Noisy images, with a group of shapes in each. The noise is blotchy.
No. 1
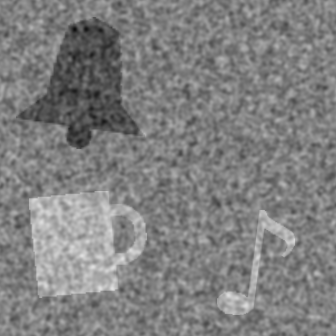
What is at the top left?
bell
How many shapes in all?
3
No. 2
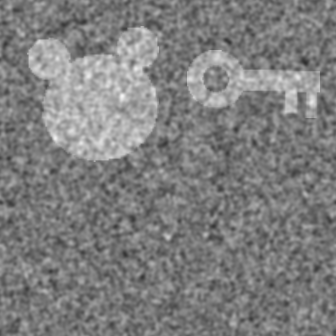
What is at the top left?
bear's head
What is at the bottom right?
nothing
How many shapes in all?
2
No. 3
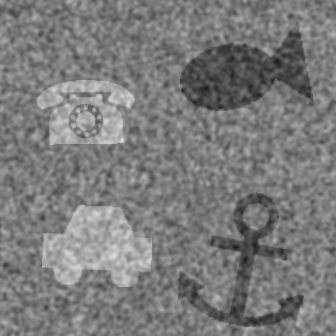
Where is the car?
bottom left
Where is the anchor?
bottom right
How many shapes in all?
4
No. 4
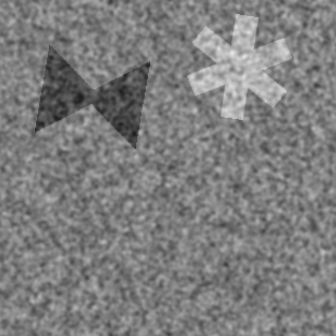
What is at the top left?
bow tie
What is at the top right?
asterisk
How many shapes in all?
2
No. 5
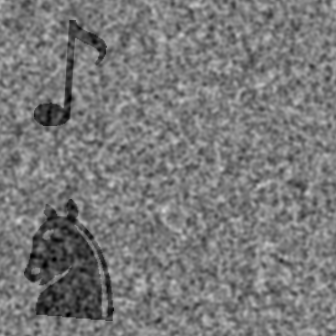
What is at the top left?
musical note
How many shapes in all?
2
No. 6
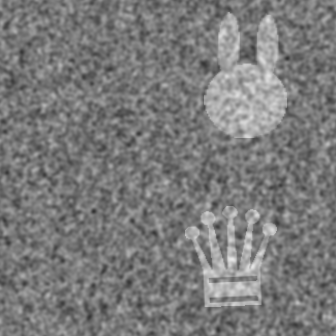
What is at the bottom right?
chess queen
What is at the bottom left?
nothing
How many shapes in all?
2
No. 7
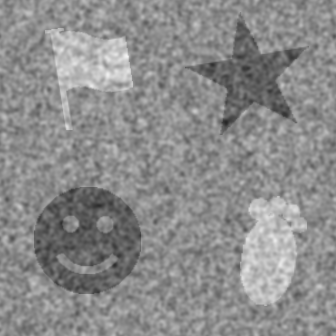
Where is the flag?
top left
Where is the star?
top right
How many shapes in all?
4
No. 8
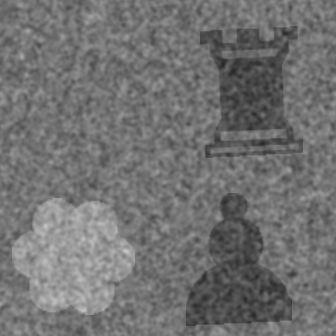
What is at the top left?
nothing
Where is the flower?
bottom left
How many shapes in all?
3
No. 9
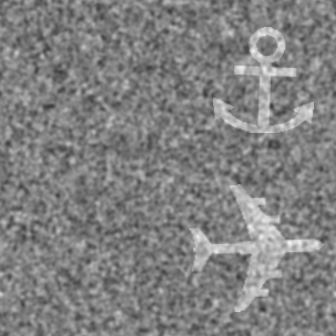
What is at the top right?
anchor
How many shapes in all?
2
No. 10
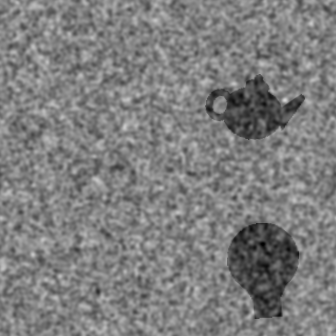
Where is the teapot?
top right
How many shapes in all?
2
